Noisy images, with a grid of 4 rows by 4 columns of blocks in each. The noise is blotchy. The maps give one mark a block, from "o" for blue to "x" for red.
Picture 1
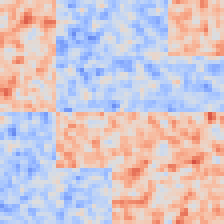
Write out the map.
x o o x
x o o o
o x x x
o o x x
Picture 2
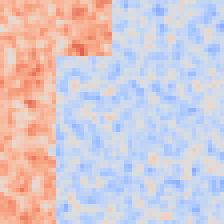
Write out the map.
x x o o
x o o o
x o o o
x o o o
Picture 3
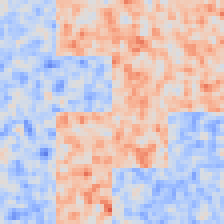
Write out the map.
o x x x
o o x x
o x x o
o x o o
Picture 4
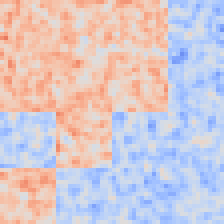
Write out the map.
x x x o
x x x o
o x o o
x o o o
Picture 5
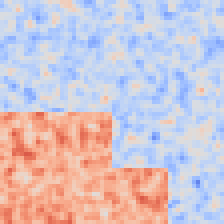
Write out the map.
o o o o
o o o o
x x o o
x x x o
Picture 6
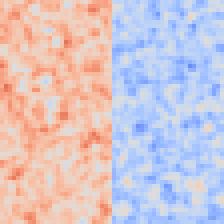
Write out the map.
x x o o
x x o o
x x o o
x x o o
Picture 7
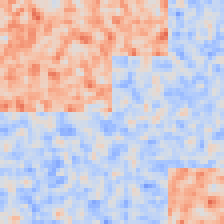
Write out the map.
x x x o
x x o o
o o o o
o o o x
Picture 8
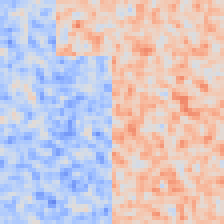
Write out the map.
o x x x
o o x x
o o x x
o o x x
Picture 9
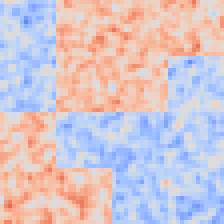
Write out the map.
o x x x
o x x o
x o o o
x x o o
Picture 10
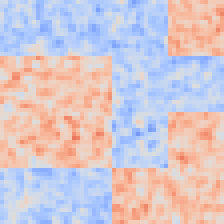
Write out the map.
o o o x
x x o o
x x o x
o o x x
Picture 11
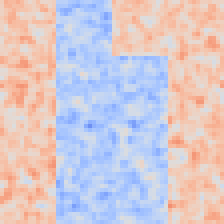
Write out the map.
x o x x
x o o x
x o o x
x o o x
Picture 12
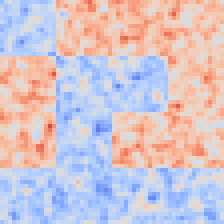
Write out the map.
o x x x
x o o x
x o x x
o o o o
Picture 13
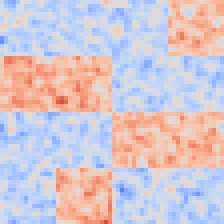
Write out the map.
o o o x
x x o o
o o x x
o x o o
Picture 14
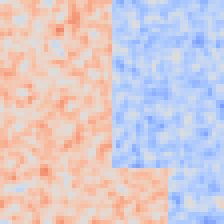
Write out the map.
x x o o
x x o o
x x o o
x x x o
